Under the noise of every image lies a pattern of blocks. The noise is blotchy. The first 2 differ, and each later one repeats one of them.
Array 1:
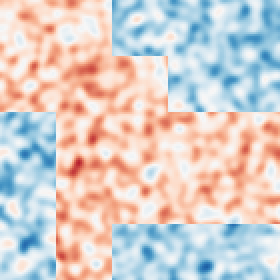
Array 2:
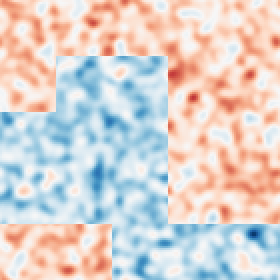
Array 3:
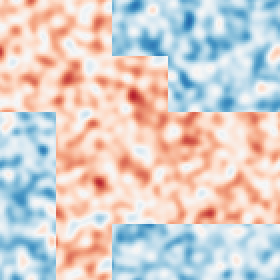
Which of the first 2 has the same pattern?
1
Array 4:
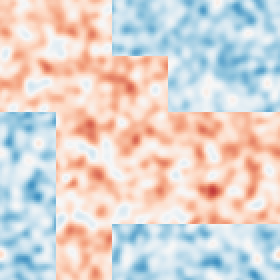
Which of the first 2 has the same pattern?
1
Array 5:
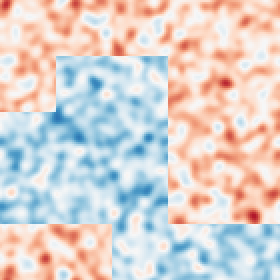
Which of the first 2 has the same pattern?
2
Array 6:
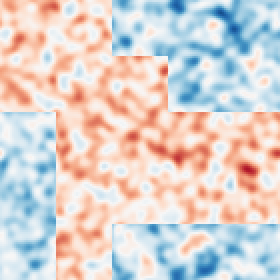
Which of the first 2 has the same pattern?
1
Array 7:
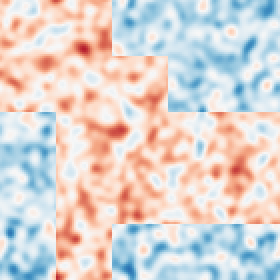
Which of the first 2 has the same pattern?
1
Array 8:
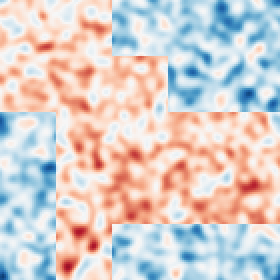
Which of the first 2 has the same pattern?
1
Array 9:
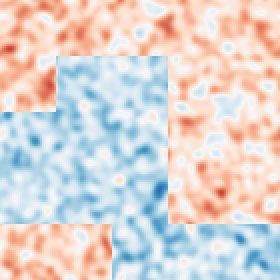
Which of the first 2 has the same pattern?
2
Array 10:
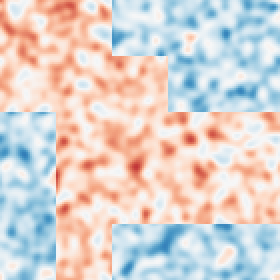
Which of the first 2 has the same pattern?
1
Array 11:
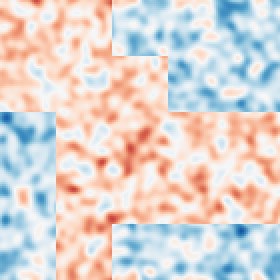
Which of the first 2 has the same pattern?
1
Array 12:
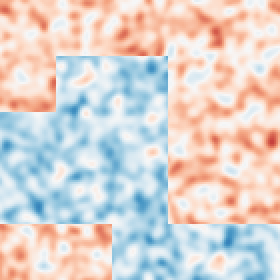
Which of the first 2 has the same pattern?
2
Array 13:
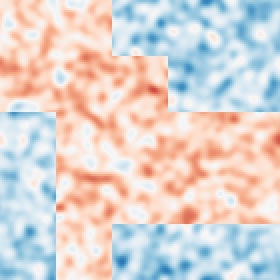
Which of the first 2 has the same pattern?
1
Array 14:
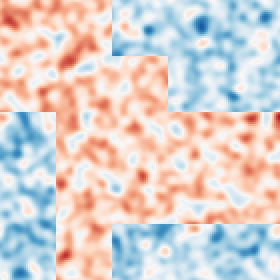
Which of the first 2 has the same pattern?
1
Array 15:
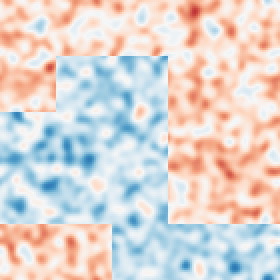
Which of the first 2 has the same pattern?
2
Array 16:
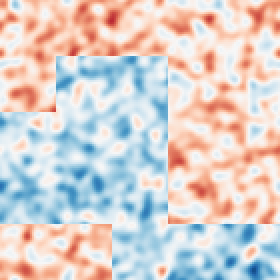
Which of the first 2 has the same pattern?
2
